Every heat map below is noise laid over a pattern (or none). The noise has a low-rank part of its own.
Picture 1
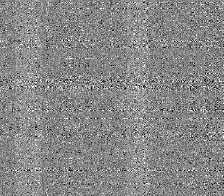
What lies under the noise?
bands of columns
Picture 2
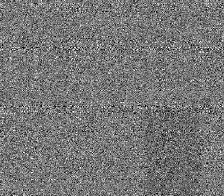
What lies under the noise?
one block
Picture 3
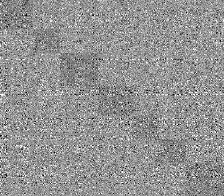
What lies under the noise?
blocks along the diagonal
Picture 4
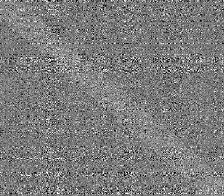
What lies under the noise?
a diagonal band
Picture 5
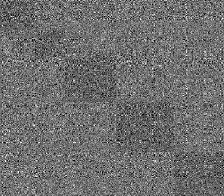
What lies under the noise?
blocks along the diagonal
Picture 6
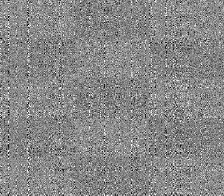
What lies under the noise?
a checkerboard
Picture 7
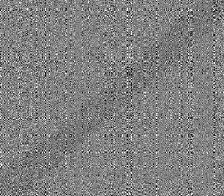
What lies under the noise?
a diagonal band
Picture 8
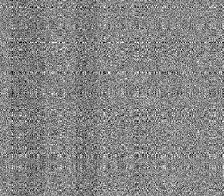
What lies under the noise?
bands of columns
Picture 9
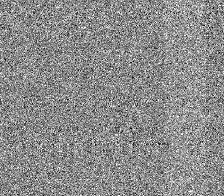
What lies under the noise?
one band of columns
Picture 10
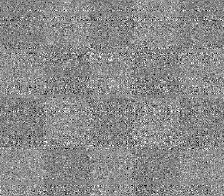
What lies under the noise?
a checkerboard
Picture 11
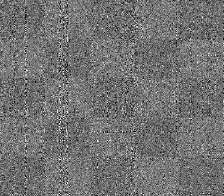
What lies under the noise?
a checkerboard
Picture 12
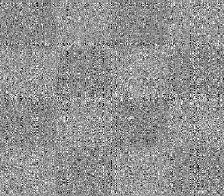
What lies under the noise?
a checkerboard
